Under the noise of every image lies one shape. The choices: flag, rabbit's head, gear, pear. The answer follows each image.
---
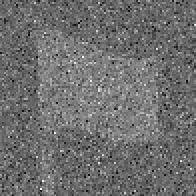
flag
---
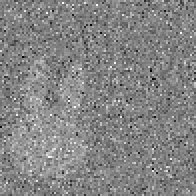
rabbit's head
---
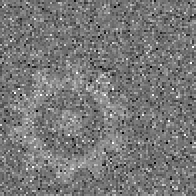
gear
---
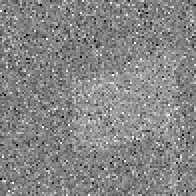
flag
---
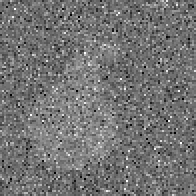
pear
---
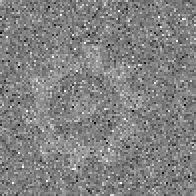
gear
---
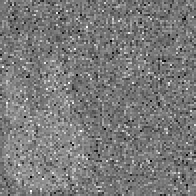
rabbit's head
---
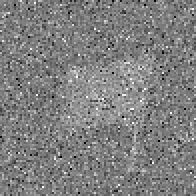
flag
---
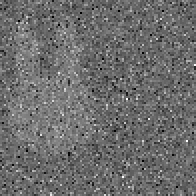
rabbit's head
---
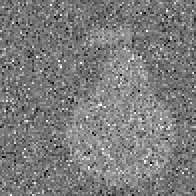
pear
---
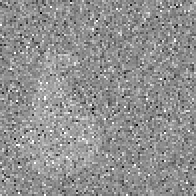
pear
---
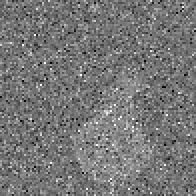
pear
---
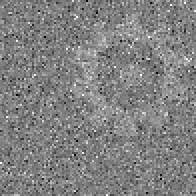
gear
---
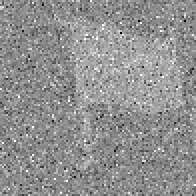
flag
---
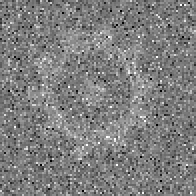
gear
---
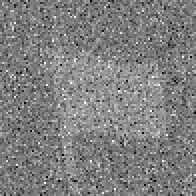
flag
